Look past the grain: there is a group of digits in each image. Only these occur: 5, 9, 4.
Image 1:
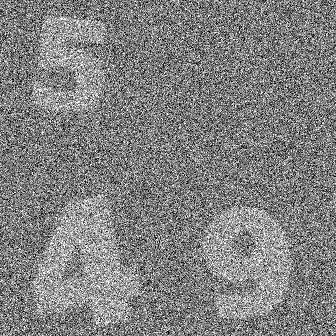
top left: 5; bottom left: 4; bottom right: 9
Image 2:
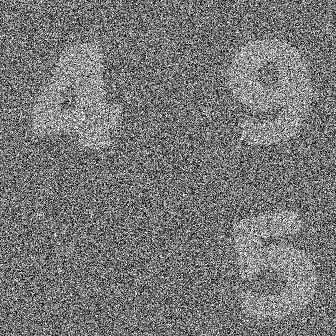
top left: 4; top right: 9; bottom right: 5
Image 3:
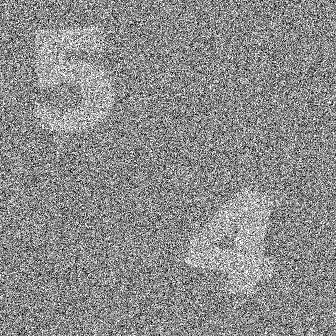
top left: 5; bottom right: 4
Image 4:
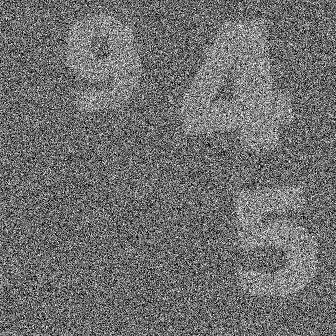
top left: 9; top right: 4; bottom right: 5
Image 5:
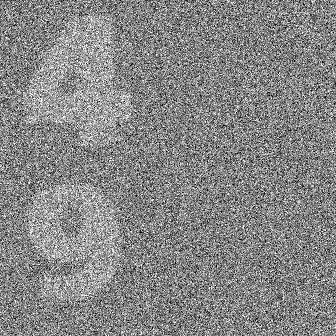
top left: 4; bottom left: 9
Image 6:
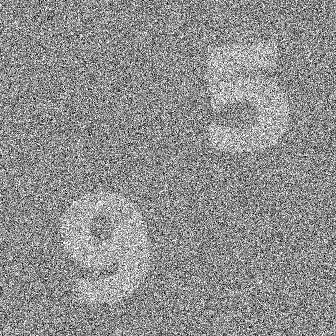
top right: 5; bottom left: 9
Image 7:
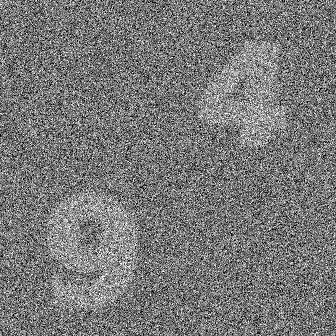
top right: 4; bottom left: 9
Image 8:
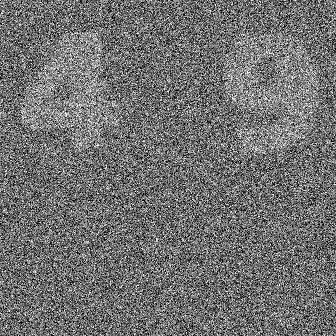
top left: 4; top right: 9
